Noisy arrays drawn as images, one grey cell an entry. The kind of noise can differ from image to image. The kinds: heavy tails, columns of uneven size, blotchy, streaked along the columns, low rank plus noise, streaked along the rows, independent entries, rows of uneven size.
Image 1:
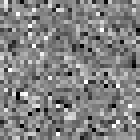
heavy tails
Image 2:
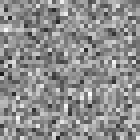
independent entries
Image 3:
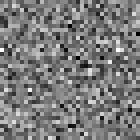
independent entries
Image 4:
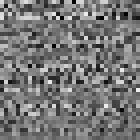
rows of uneven size
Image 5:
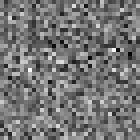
independent entries
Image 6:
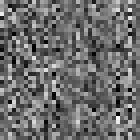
columns of uneven size
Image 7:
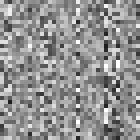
columns of uneven size
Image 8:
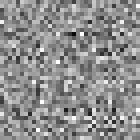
low rank plus noise
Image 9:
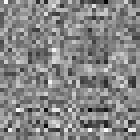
low rank plus noise
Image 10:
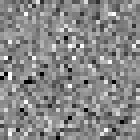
heavy tails
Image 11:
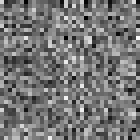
low rank plus noise
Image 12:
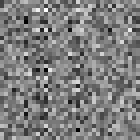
low rank plus noise
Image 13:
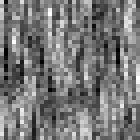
streaked along the columns
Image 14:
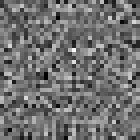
low rank plus noise
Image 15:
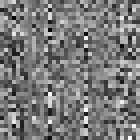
columns of uneven size
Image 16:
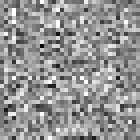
low rank plus noise
